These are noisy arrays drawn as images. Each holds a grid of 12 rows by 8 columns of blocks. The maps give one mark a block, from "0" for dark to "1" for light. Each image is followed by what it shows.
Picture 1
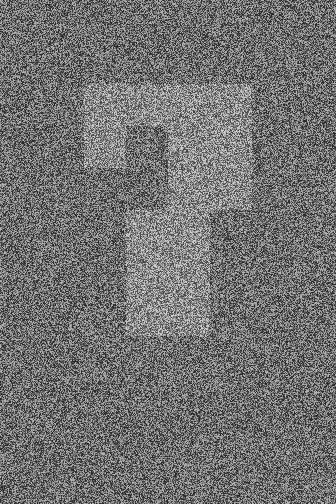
0 0 0 0 0 0 0 0
0 0 0 0 0 0 0 0
0 0 1 1 1 1 0 0
0 0 1 0 1 1 0 0
0 0 0 0 1 1 0 0
0 0 0 1 1 0 0 0
0 0 0 1 1 0 0 0
0 0 0 1 1 0 0 0
0 0 0 0 0 0 0 0
0 0 0 0 0 0 0 0
0 0 0 0 0 0 0 0
0 0 0 0 0 0 0 0
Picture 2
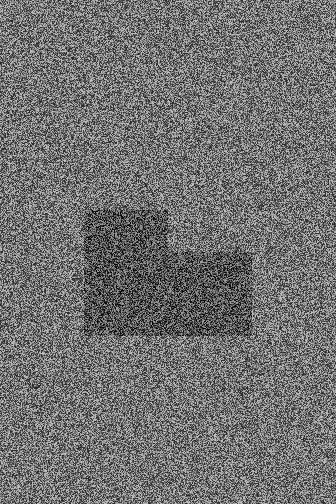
1 1 1 1 1 1 1 1
1 1 1 1 1 1 1 1
1 1 1 1 1 1 1 1
1 1 1 1 1 1 1 1
1 1 1 1 1 1 1 1
1 1 0 0 1 1 1 1
1 1 0 0 0 0 1 1
1 1 0 0 0 0 1 1
1 1 1 1 1 1 1 1
1 1 1 1 1 1 1 1
1 1 1 1 1 1 1 1
1 1 1 1 1 1 1 1
